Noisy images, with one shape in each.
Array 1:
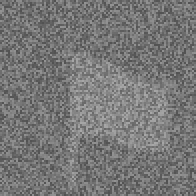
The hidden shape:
flag
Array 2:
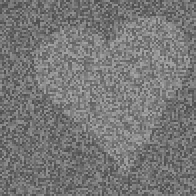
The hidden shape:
heart
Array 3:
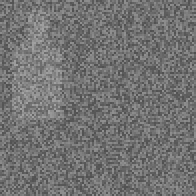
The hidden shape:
bottle
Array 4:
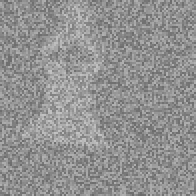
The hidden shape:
chess bishop
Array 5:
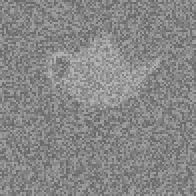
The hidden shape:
teapot
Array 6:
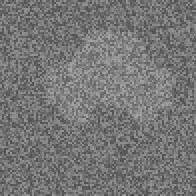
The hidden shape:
car
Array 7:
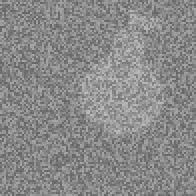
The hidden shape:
pear
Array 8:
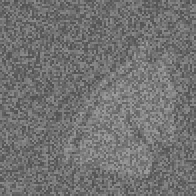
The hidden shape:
chess knight
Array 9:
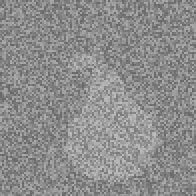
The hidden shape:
pear
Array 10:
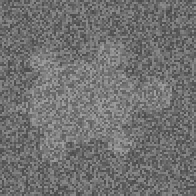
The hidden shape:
turtle
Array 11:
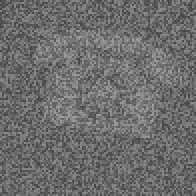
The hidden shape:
telephone
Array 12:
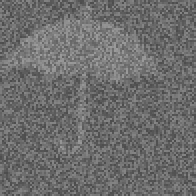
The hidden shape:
umbrella
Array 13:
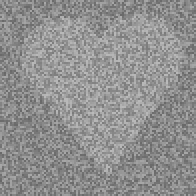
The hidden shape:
heart
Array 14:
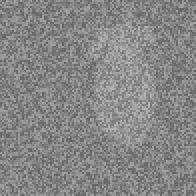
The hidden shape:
footprint
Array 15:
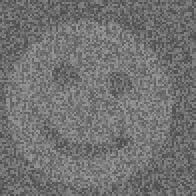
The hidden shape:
smiling face
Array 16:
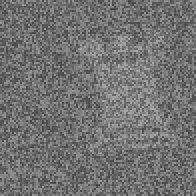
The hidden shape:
chess rook
